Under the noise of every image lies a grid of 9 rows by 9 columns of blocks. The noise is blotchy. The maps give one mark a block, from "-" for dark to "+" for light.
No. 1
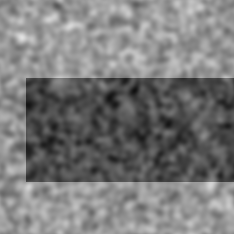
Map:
+ + + + + + + + +
+ + + + + + + + +
+ + + + + + + + +
+ - - - - - - - -
+ - - - - - - - -
+ - - - - - - - -
+ - - - - - - - -
+ + + + + + + + +
+ + + + + + + + +
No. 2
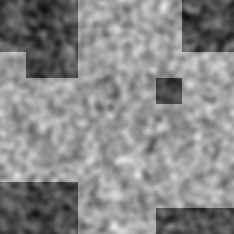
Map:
- - - + + + + - -
- - - + + + + - -
+ - - + + + + + +
+ + + + + + - + +
+ + + + + + + + +
+ + + + + + + + +
+ + + + + + + + +
- - - + + + + + +
- - - + + + - - -
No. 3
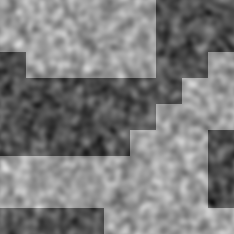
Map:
+ + + + + + - - -
+ + + + + + - - -
- + + + + + - - +
- - - - - - - + +
- - - - - - + + +
- - - - - + + + -
+ + + + + + + + -
+ + + + + + + + -
- - - - + + + + +
